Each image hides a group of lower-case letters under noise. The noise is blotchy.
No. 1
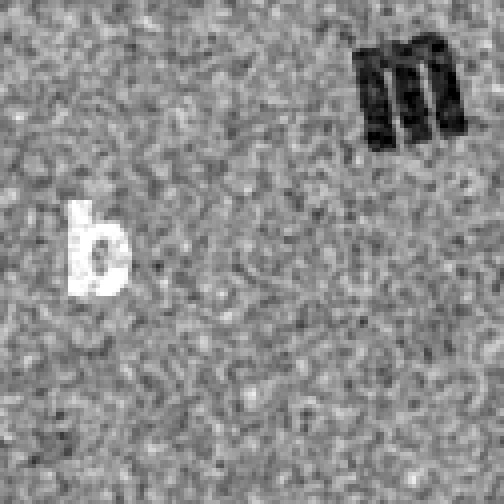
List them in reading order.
top right: dark m; middle left: light b
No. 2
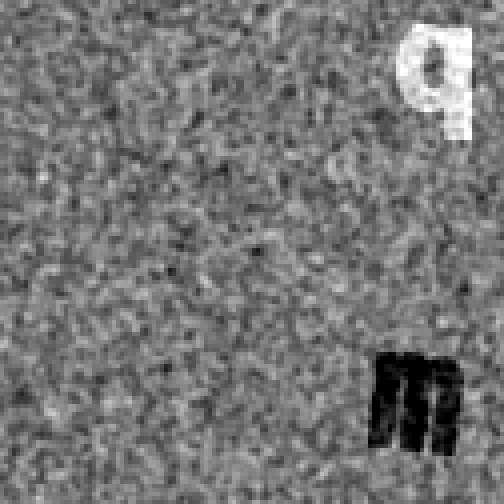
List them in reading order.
top right: light q; bottom right: dark m
